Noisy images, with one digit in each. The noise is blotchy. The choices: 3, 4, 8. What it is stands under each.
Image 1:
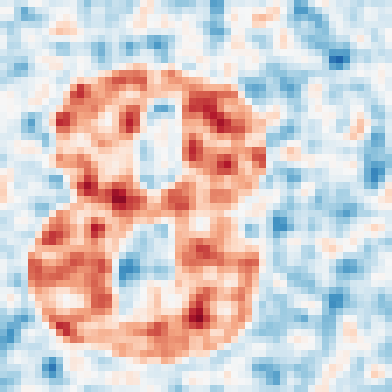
red 8
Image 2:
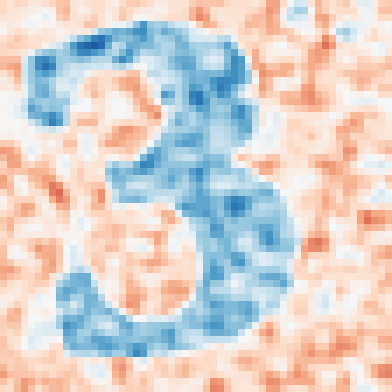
blue 3
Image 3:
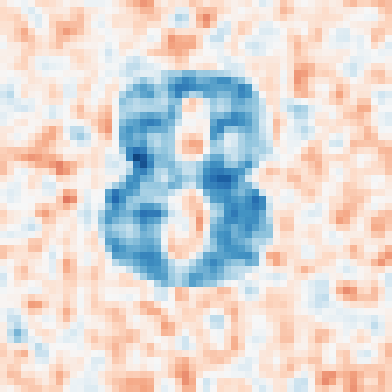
blue 8
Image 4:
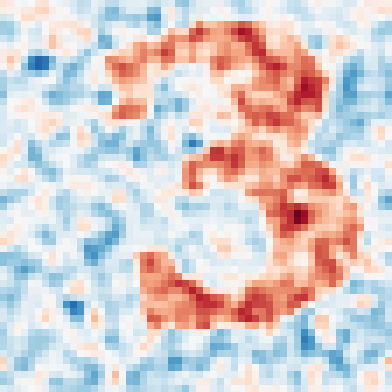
red 3
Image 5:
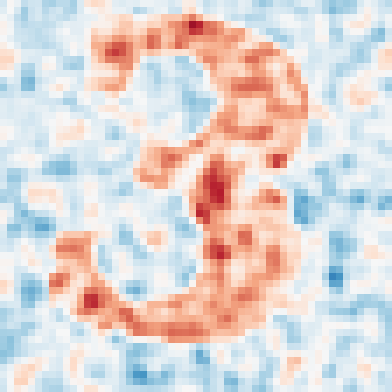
red 3
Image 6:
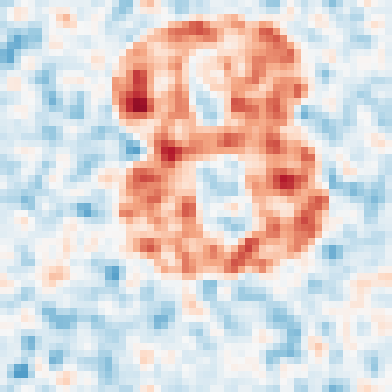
red 8
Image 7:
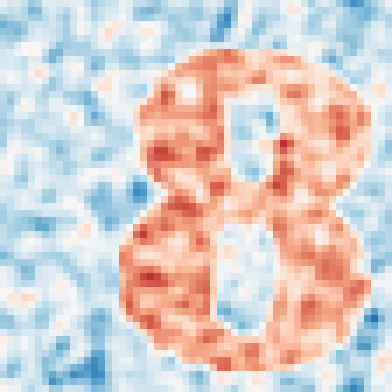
red 8
